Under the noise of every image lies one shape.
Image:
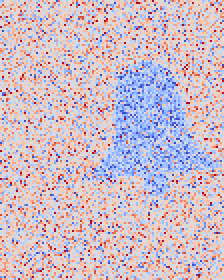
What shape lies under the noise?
bell
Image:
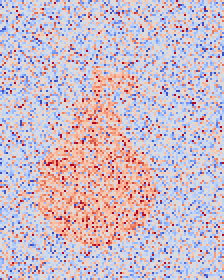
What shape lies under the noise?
pear
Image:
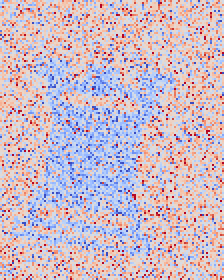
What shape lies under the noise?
chess rook
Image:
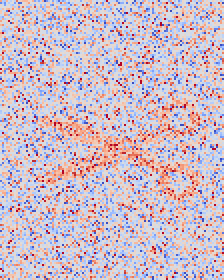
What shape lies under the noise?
pair of scissors
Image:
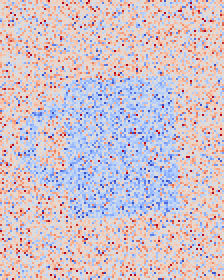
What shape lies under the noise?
cup
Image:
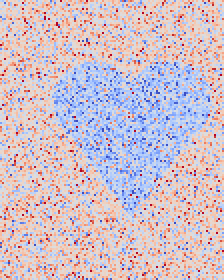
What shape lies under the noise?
heart
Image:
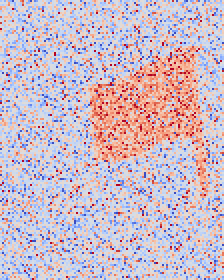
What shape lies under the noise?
flag
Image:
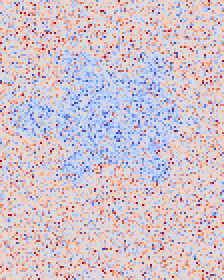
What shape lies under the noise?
turtle
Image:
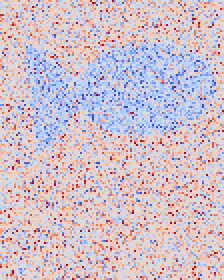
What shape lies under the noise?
fish
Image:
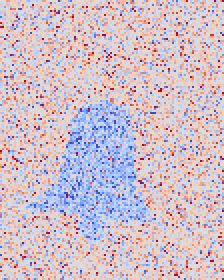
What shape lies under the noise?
bell
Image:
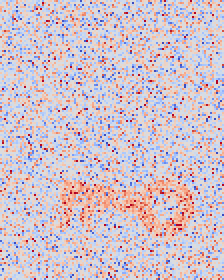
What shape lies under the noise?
key
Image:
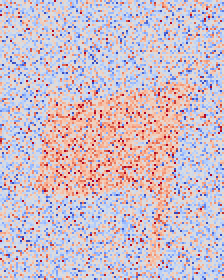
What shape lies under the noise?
flag
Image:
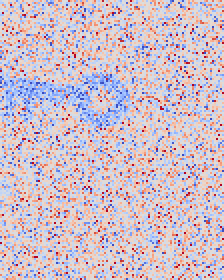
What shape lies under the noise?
key
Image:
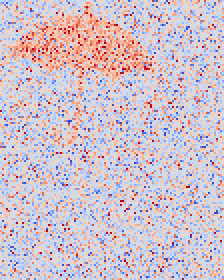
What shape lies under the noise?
umbrella
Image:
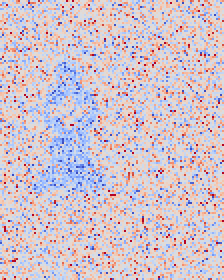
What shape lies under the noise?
chess bishop
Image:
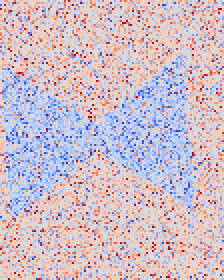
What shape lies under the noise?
bow tie
